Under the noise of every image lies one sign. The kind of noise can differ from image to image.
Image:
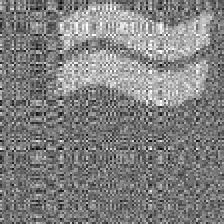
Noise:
low rank plus noise
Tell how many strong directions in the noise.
one
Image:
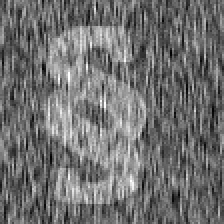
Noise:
streaked along the columns
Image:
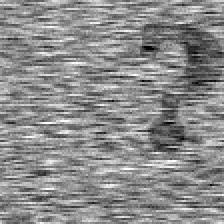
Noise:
streaked along the rows
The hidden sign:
question mark
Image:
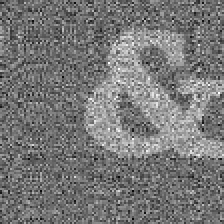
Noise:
low rank plus noise
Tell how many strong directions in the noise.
three or four
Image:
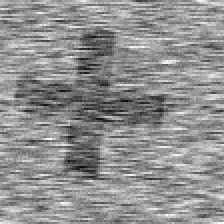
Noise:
streaked along the rows
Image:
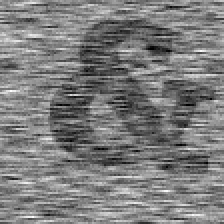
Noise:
streaked along the rows
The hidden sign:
ampersand
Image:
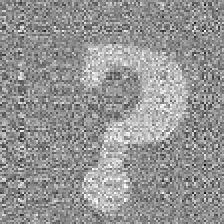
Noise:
low rank plus noise
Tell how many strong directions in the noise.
two
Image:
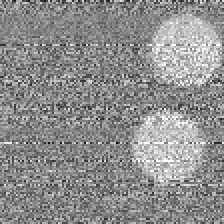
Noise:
rows of uneven size
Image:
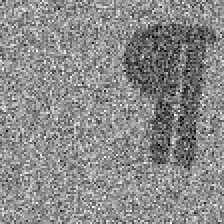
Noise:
independent entries
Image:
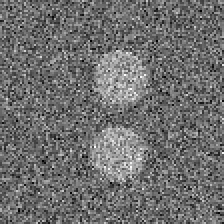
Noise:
independent entries
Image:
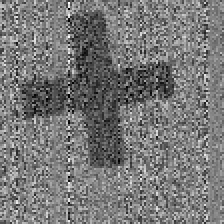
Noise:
columns of uneven size
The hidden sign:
plus sign
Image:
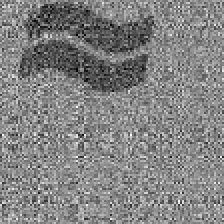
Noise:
low rank plus noise
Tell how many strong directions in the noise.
three or four
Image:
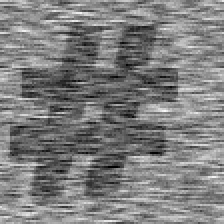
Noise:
streaked along the rows
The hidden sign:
hash sign
